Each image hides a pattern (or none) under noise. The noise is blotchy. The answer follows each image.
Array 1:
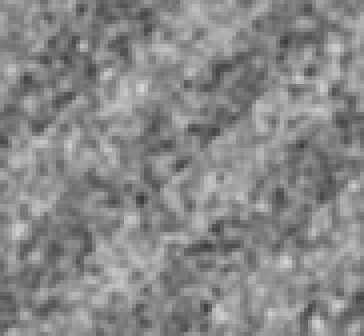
diagonal stripes
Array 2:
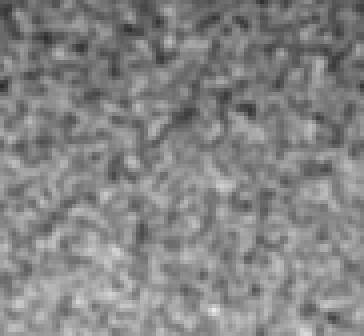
a smooth slope
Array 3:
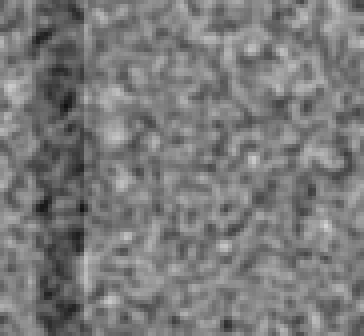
one vertical stripe
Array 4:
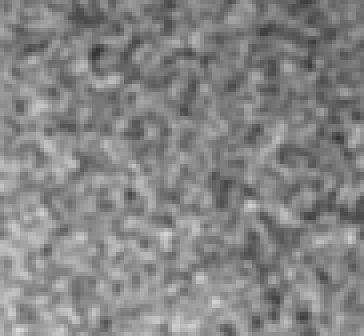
a smooth slope
